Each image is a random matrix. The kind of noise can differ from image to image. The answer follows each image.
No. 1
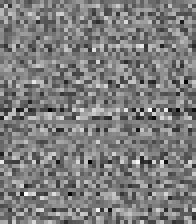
rows of uneven size
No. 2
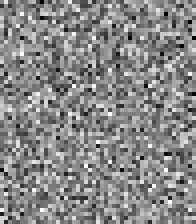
independent entries
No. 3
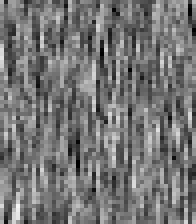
streaked along the columns
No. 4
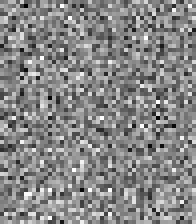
low rank plus noise
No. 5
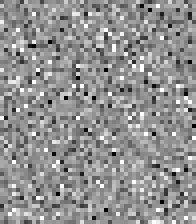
heavy tails
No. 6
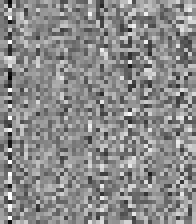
columns of uneven size
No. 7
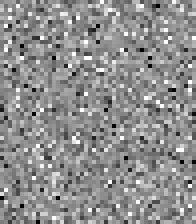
heavy tails
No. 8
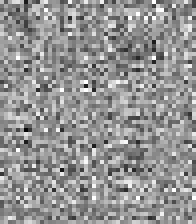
low rank plus noise
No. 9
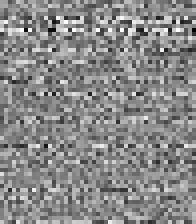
rows of uneven size
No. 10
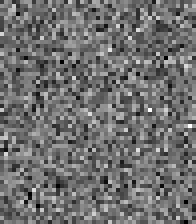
independent entries
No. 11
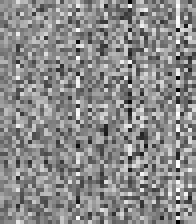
columns of uneven size
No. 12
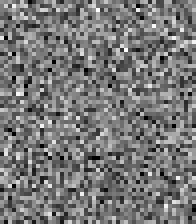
independent entries
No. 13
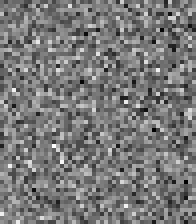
independent entries
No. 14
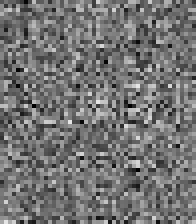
low rank plus noise
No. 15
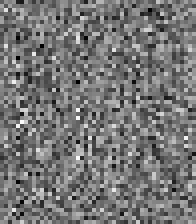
low rank plus noise
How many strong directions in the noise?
five to eight
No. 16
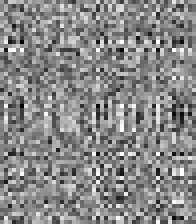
low rank plus noise
